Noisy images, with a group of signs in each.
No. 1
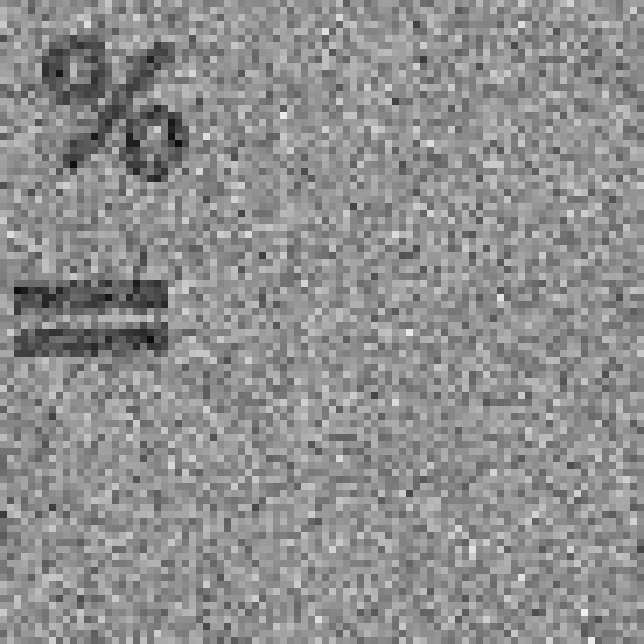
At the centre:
nothing
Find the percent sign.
top left
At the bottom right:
nothing
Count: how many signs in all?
2
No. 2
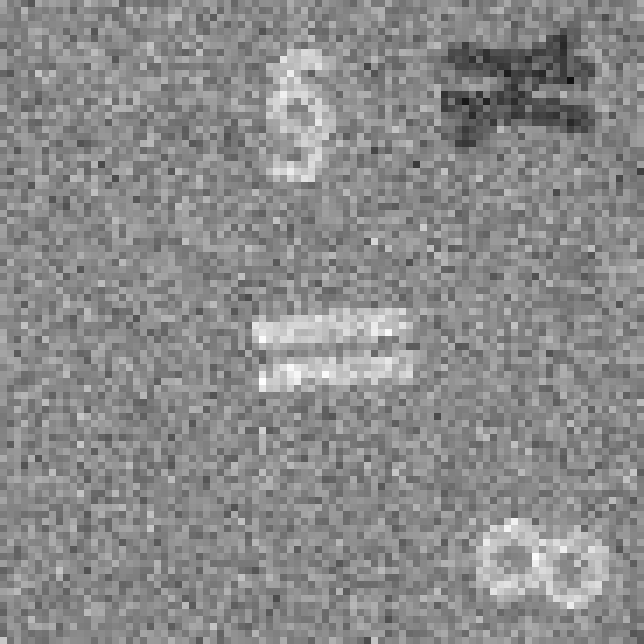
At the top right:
not-equal sign
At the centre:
equals sign
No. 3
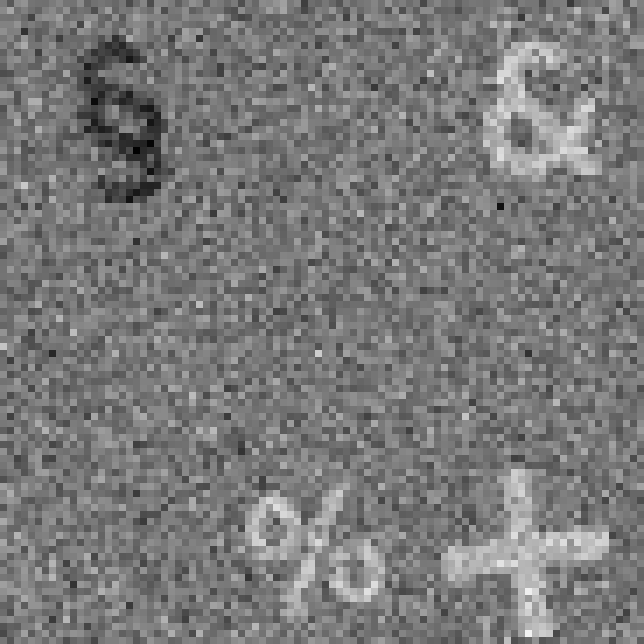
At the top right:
ampersand
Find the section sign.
top left
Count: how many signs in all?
4
